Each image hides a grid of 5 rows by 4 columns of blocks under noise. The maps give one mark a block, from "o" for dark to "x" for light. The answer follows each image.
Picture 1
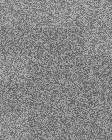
xxxx
ooox
xooo
oooo
xooo
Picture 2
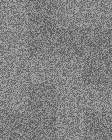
xoxx
xooo
xxxo
xoxx
ooxo
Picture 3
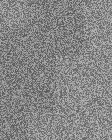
xoox
ooox
ooxx
ooxx
oxxx
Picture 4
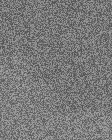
oooo
oooo
xooo
xxoo
xxxx
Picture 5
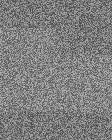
oooo
xxoo
xxxx
xxxx
oooo
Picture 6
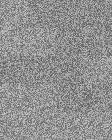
xooo
xxoo
ooox
xxoo
xxxx
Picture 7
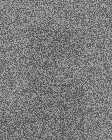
xxxx
xoox
xoxx
xoox
ooox
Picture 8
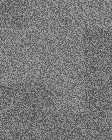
oxxx
xxxo
xxxo
ooxo
oooo
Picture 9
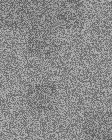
ooox
xoxx
xxxx
xoxx
xxxo
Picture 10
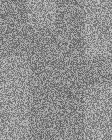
oxox
ooox
xooo
xoox
xoox
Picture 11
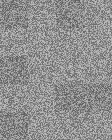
oxox
xxxx
oxxx
xxoo
oxxx
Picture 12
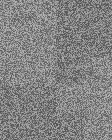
xxoo
xxoo
xxox
ooxx
ooox
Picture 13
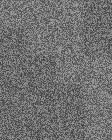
xxxo
oxxo
ooxx
ooox
ooox
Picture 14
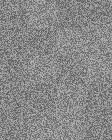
oxoo
ooxx
oxox
ooxo
oxxo
